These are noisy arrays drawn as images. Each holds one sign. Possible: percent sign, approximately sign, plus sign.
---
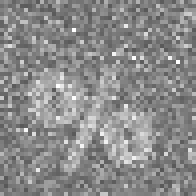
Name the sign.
percent sign
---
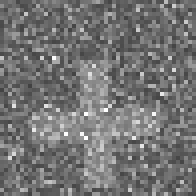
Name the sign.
plus sign
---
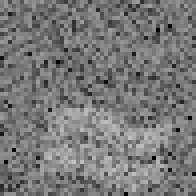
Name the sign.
approximately sign
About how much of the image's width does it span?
two thirds
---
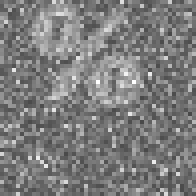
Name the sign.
percent sign
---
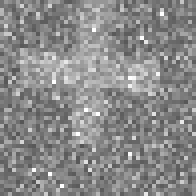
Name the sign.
plus sign
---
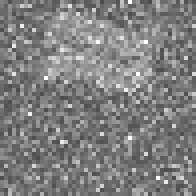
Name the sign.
approximately sign
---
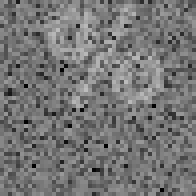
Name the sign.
percent sign
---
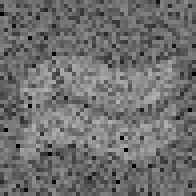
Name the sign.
approximately sign
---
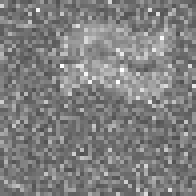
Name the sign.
approximately sign
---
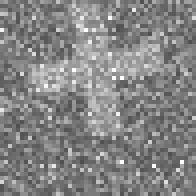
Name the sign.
plus sign
